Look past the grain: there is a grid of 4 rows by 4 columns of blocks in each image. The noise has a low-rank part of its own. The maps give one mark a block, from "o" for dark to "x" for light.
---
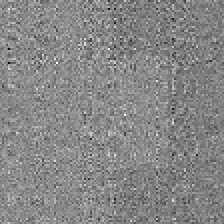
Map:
x x o o
x x x o
x x x o
x x o o
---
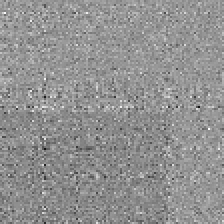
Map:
x x x x
x x x x
o o o x
o o o x
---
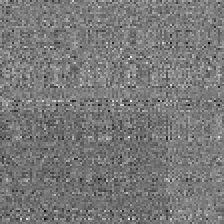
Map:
x x x x
x x x x
o o o x
o o o x
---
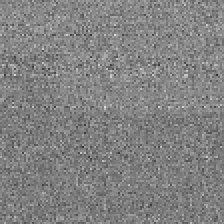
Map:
x x x x
o x x x
o o o o
o o o o
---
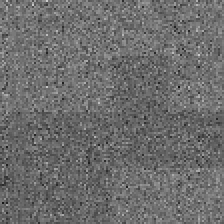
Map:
x x x x
x x o x
o o o o
o o x x
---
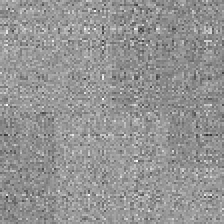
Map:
x x o o
x x o o
o x x o
o x x x
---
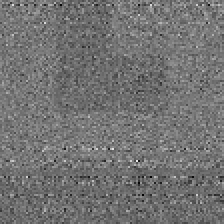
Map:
x o x x
x o o x
x x x x
o o o o
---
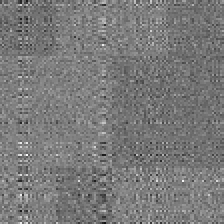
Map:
o x x o
x x o o
x x o o
x o x x
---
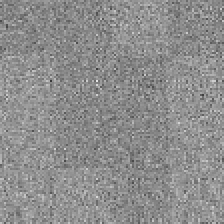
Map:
o o x o
x o o x
x o o x
x x o x
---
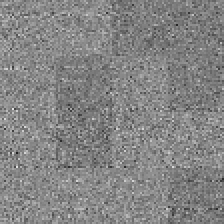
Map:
x x o o
x o x o
x o x x
x x x o
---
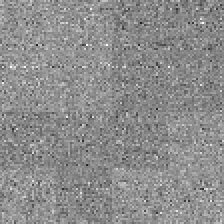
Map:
x x o o
x x o o
o o o x
x o x x
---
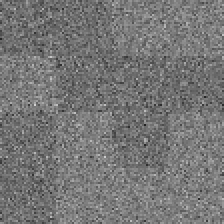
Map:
o o x x
x o o o
o x o x
o x x x
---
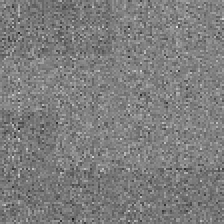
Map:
o o x x
x x x x
o x x x
o o o o
